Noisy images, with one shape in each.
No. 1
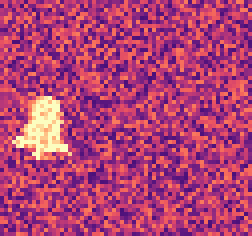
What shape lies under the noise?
bell
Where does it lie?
middle left
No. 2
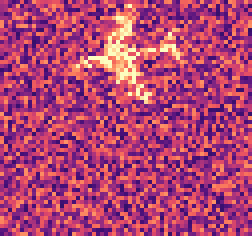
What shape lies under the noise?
airplane
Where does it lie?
top middle
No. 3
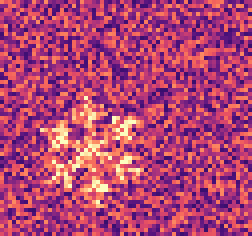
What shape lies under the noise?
snowflake
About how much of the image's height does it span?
half
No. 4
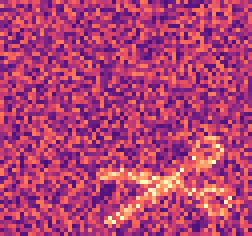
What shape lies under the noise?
pair of scissors
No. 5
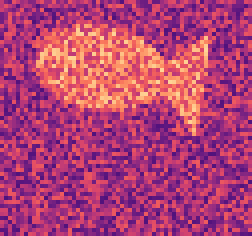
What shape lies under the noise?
fish
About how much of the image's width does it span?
two thirds
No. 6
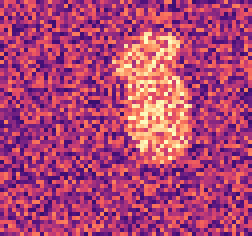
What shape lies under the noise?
footprint
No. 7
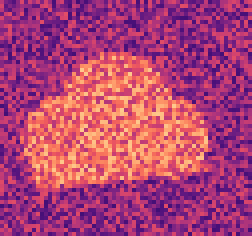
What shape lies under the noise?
cloud
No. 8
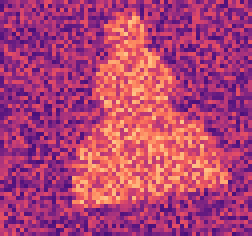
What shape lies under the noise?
chess pawn
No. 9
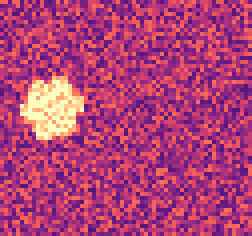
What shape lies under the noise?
flower
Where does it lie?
middle left
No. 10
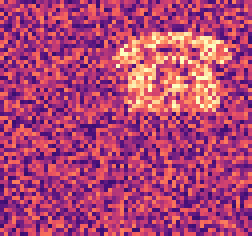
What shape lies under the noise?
telephone
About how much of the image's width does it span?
half
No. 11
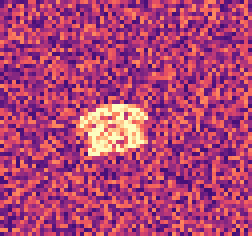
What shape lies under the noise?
telephone
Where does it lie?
centre
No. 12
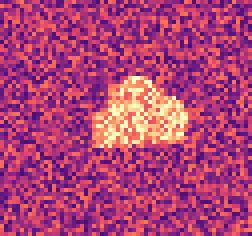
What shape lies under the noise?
cloud
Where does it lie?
centre
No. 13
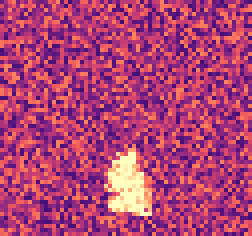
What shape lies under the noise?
chess knight
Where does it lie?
bottom middle
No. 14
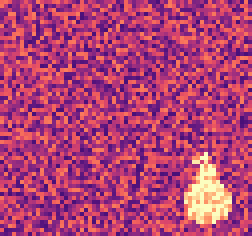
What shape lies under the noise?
pear
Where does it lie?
bottom right
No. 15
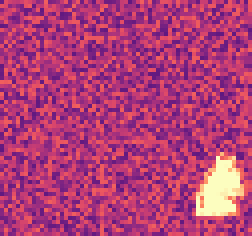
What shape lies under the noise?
chess knight
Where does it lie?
bottom right
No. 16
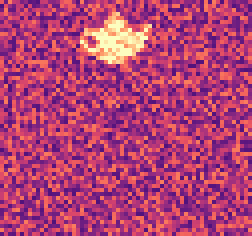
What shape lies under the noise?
teapot
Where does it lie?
top middle
